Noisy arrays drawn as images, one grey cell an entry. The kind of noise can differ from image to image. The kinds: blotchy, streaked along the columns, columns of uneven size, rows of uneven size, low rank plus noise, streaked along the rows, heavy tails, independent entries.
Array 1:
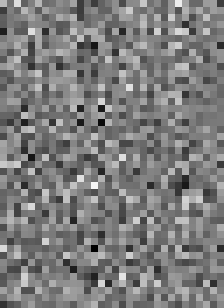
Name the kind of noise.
low rank plus noise
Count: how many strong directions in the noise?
five to eight
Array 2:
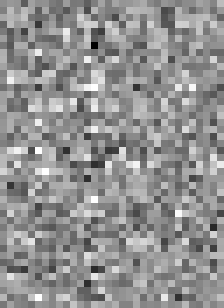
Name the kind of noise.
low rank plus noise
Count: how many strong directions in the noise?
five to eight
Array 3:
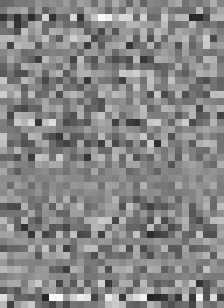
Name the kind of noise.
rows of uneven size
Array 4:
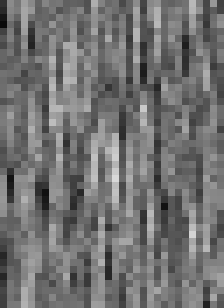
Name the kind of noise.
streaked along the columns
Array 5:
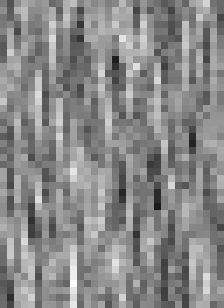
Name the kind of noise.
streaked along the columns
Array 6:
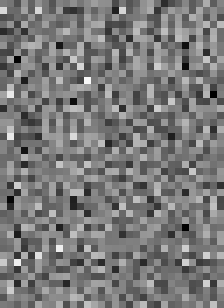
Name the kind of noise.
low rank plus noise
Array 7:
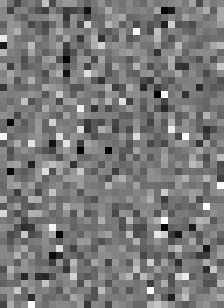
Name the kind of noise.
heavy tails
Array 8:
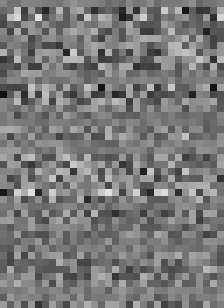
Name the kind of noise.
rows of uneven size
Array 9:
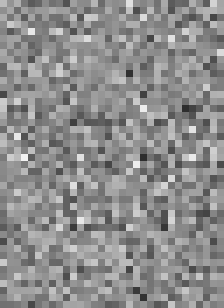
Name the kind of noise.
low rank plus noise
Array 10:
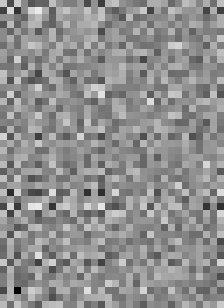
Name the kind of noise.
low rank plus noise
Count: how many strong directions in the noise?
one
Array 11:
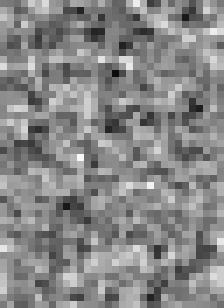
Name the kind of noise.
blotchy
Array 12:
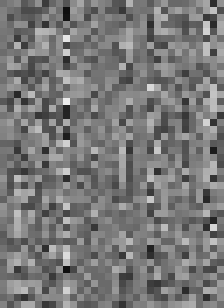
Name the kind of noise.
columns of uneven size
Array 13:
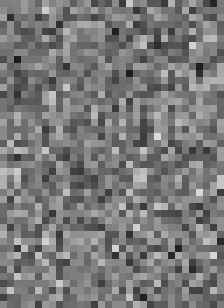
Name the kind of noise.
low rank plus noise
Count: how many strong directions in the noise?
five to eight
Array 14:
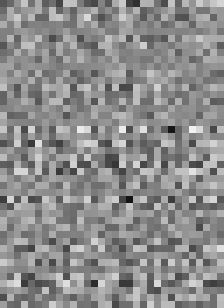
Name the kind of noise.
rows of uneven size
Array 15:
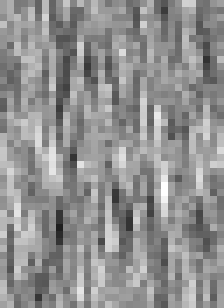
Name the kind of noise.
streaked along the columns
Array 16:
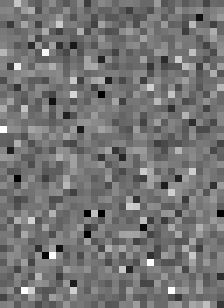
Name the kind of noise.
heavy tails
